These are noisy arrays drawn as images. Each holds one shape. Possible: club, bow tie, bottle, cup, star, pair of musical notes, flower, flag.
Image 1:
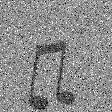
pair of musical notes
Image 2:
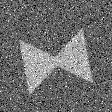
bow tie
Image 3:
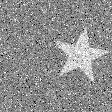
star
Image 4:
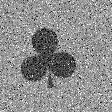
club
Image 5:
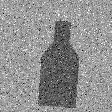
bottle
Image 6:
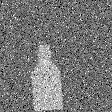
bottle
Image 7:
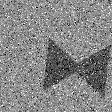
bow tie
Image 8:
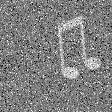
pair of musical notes
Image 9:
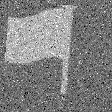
flag
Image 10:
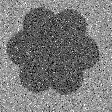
flower
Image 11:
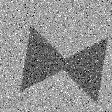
bow tie
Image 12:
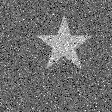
star
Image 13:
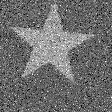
star
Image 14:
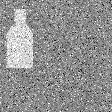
bottle
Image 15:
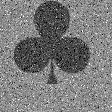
club
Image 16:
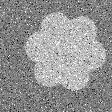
flower
